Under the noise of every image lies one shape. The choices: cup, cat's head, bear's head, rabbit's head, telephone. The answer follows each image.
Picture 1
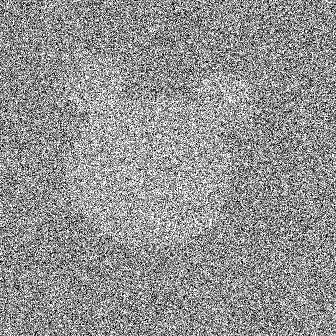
bear's head
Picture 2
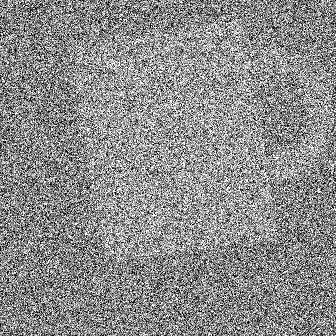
cup
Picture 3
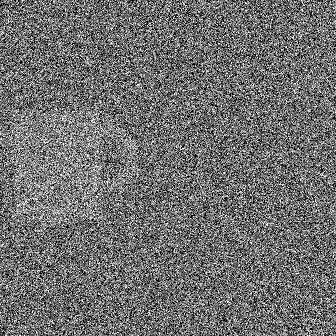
cup
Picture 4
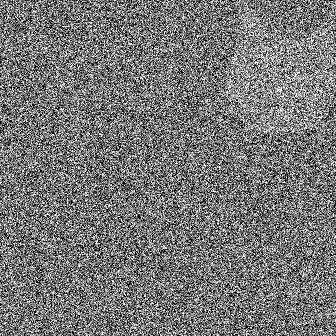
cat's head
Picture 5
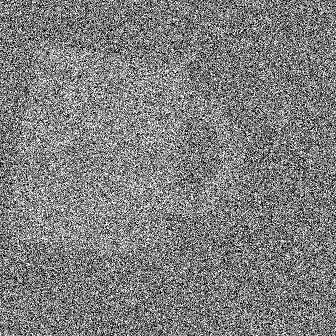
cup
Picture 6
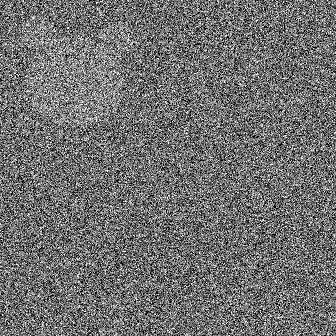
bear's head
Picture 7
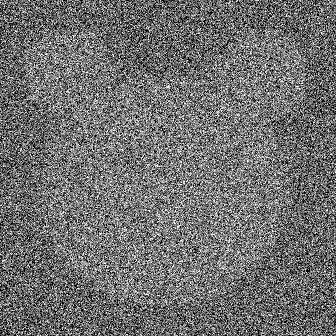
bear's head
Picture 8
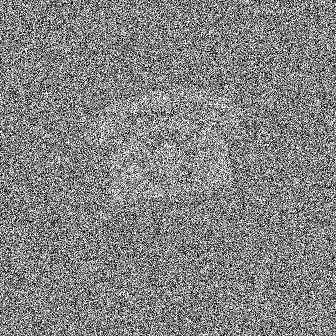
telephone
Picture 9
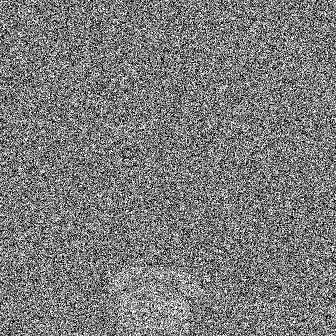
telephone
